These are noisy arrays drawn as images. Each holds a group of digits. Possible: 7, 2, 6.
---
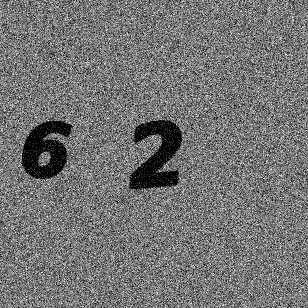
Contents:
middle left: dark 6; centre: dark 2
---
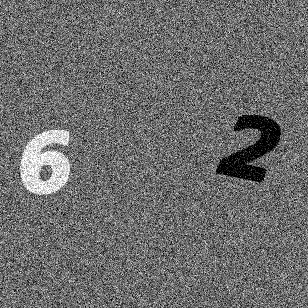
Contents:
middle left: light 6; middle right: dark 2
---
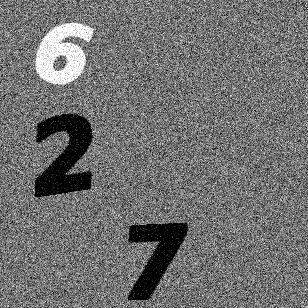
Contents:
top left: light 6; middle left: dark 2; bottom middle: dark 7
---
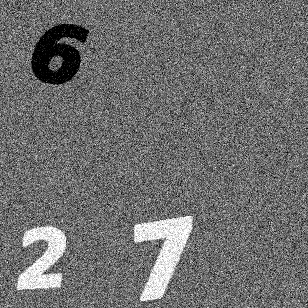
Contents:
top left: dark 6; bottom left: light 2; bottom middle: light 7
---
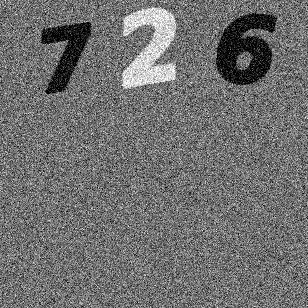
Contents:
top left: dark 7; top middle: light 2; top right: dark 6
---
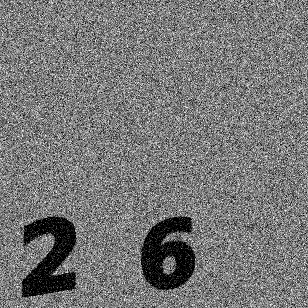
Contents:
bottom left: dark 2; bottom middle: dark 6
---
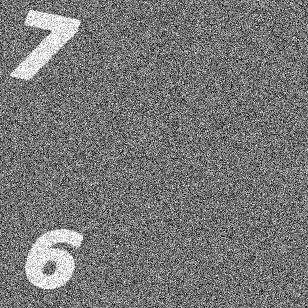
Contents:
top left: light 7; bottom left: light 6
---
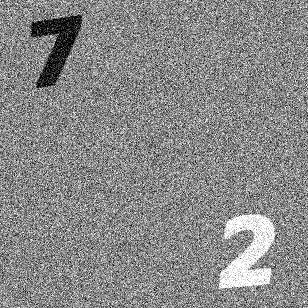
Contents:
top left: dark 7; bottom right: light 2
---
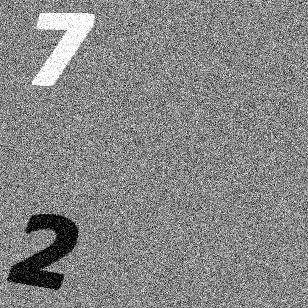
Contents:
top left: light 7; bottom left: dark 2
